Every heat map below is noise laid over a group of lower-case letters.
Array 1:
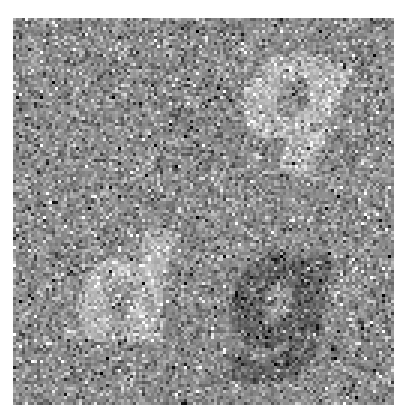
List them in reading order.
top right: light q; bottom left: light d; bottom right: dark g
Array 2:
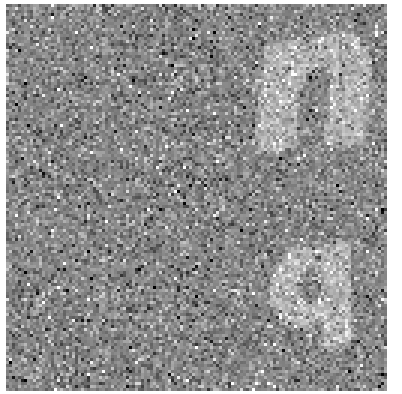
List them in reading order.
top right: light n; bottom right: light q
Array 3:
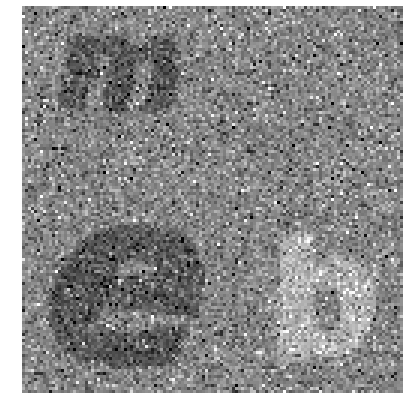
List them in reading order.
top left: dark m; bottom left: dark e; bottom right: light b
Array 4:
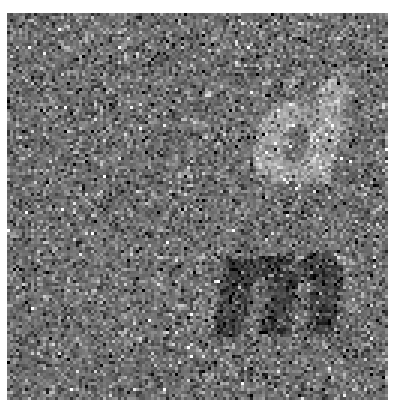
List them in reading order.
top right: light d; bottom right: dark m
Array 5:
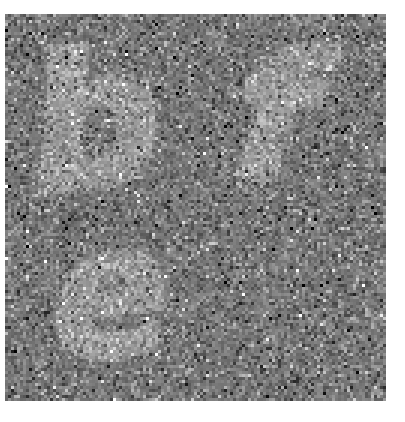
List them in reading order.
top left: light b; top right: light f; bottom left: light e
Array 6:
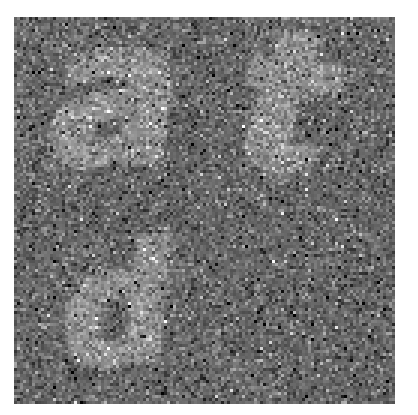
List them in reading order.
top left: light a; top right: light t; bottom left: light d
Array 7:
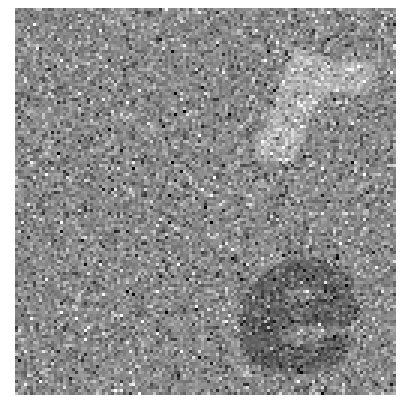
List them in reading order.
top right: light r; bottom right: dark e
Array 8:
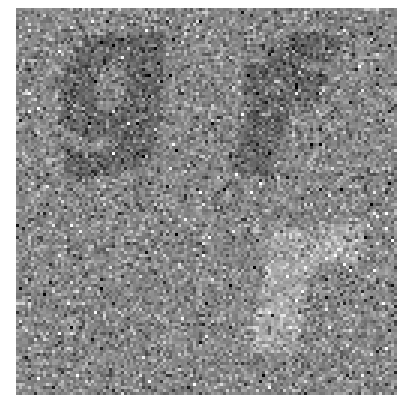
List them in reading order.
top left: dark g; top right: dark f; bottom right: light r
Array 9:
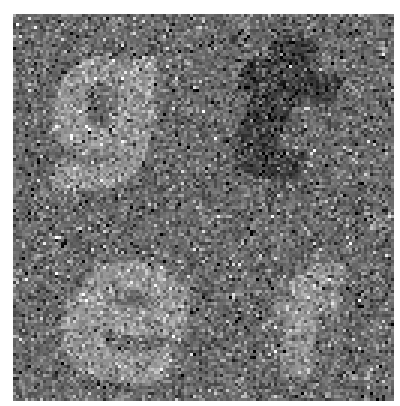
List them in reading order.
top left: light g; top right: dark t; bottom left: light e; bottom right: light f
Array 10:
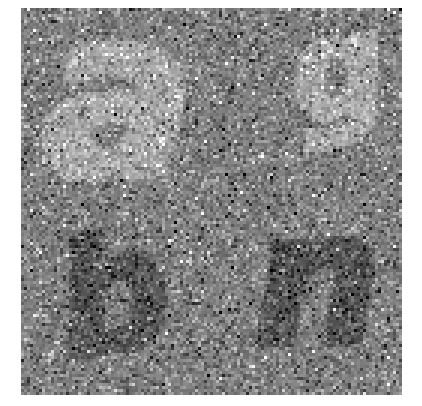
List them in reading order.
top left: light a; top right: light g; bottom left: dark b; bottom right: dark n
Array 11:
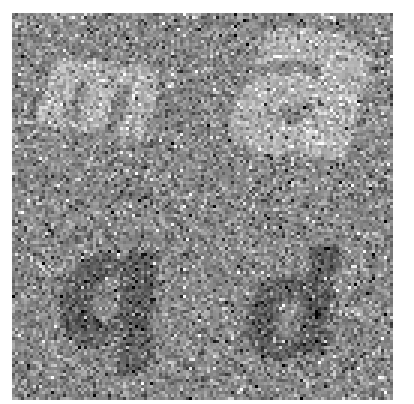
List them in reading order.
top left: light m; top right: light a; bottom left: dark q; bottom right: dark d
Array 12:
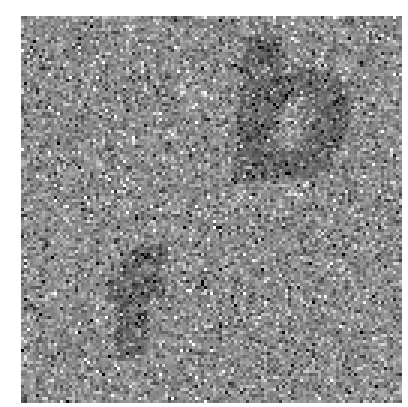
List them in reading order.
top right: dark b; bottom left: dark f
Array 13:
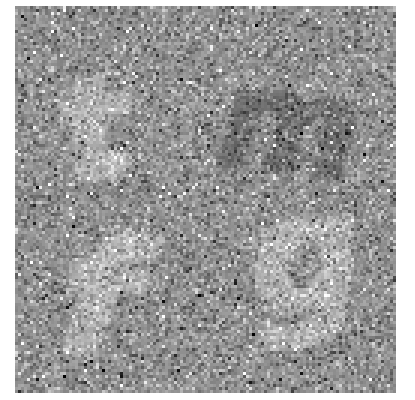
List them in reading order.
top left: light t; top right: dark m; bottom left: light f; bottom right: light g
